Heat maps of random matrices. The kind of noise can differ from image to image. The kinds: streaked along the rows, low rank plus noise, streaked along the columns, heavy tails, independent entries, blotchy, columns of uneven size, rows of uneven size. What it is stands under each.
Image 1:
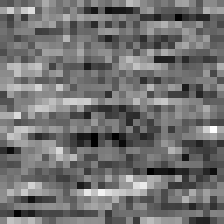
streaked along the rows
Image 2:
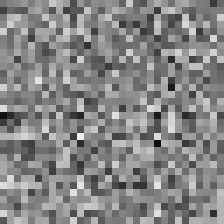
low rank plus noise
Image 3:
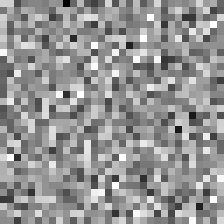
independent entries
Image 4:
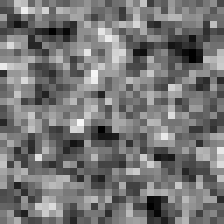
blotchy
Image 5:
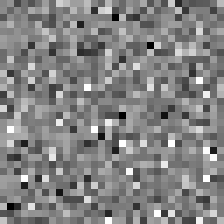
heavy tails
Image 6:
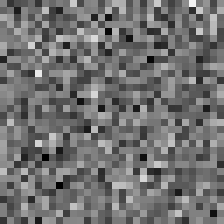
independent entries
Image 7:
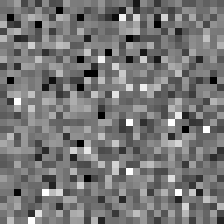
heavy tails
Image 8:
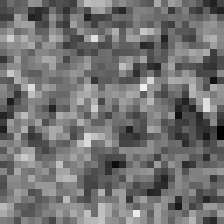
blotchy
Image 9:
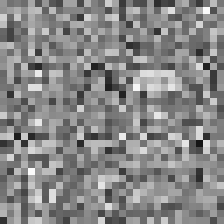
low rank plus noise
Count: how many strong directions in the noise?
two
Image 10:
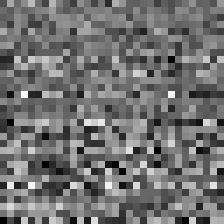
rows of uneven size
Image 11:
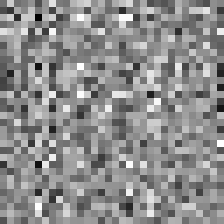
low rank plus noise
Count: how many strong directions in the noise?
two
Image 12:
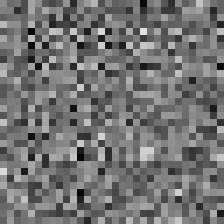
low rank plus noise
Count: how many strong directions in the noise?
one
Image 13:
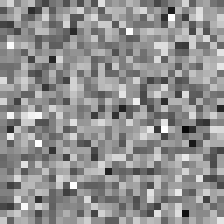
independent entries
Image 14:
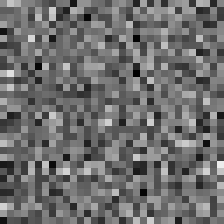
low rank plus noise
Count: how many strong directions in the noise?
two
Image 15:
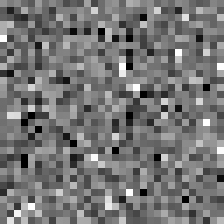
heavy tails
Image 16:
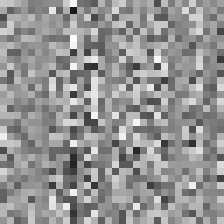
columns of uneven size
